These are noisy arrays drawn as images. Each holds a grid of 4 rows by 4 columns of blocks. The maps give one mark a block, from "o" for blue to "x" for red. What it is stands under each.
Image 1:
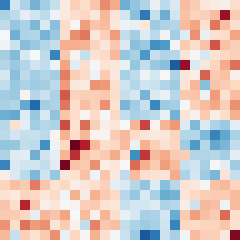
o x o x
o x o x
o x x o
x x o x
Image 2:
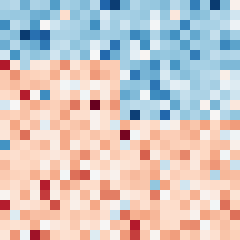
o o o o
x x o o
x x x x
x x x x
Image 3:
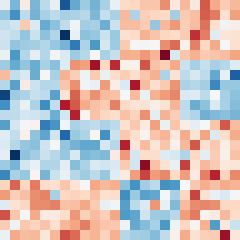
o o x x
o x x o
o o x x
x x o x
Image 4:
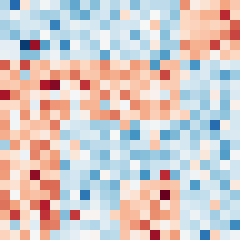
o o o x
x x x o
x o o o
x o x o
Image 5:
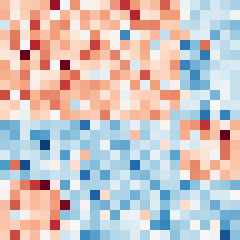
x x x o
x x x o
o o o x
x o o o
